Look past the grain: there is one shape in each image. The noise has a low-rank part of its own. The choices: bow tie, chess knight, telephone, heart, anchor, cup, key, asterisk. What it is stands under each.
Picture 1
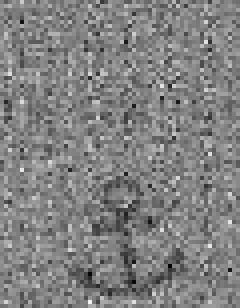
anchor
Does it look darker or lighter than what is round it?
darker
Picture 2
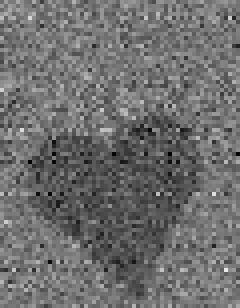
heart
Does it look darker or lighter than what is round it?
darker
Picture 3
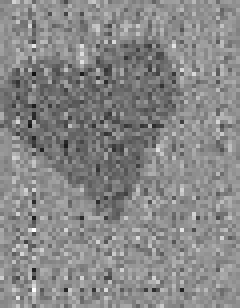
heart
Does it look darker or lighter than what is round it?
darker
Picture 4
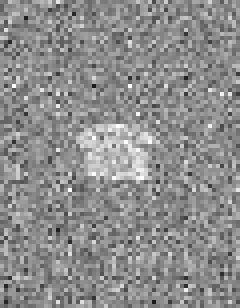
telephone
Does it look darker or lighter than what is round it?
lighter
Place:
centre
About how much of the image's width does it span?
a third
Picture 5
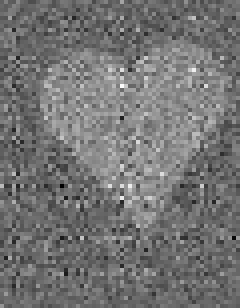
heart
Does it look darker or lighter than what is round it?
lighter
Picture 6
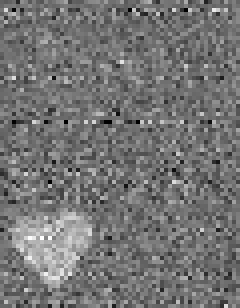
heart
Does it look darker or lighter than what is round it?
lighter
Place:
bottom left
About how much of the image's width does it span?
a third
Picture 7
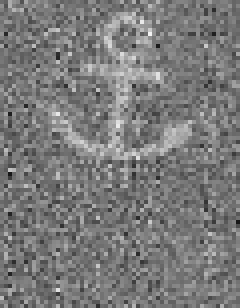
anchor
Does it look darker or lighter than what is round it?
lighter
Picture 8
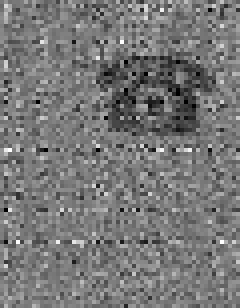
telephone
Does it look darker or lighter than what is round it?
darker
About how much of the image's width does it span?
half
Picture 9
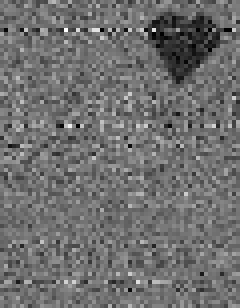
heart
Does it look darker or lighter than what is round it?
darker
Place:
top right
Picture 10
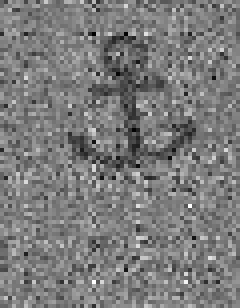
anchor
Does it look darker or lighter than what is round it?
darker
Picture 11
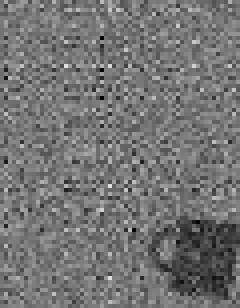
cup
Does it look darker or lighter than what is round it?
darker
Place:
bottom right
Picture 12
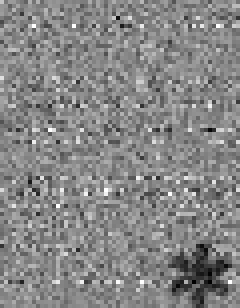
asterisk
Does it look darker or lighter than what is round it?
darker
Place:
bottom right
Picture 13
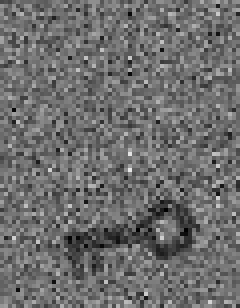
key
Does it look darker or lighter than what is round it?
darker
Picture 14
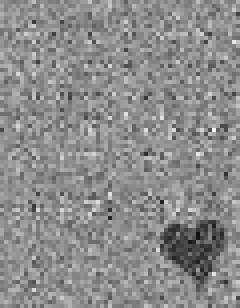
heart
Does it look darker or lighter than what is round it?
darker
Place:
bottom right
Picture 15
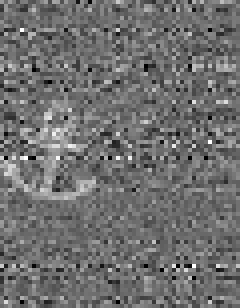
anchor
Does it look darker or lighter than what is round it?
lighter
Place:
middle left
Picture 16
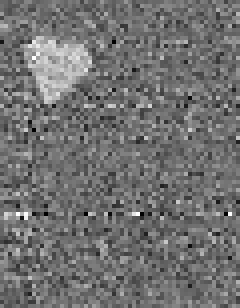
heart
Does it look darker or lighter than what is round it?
lighter
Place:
top left
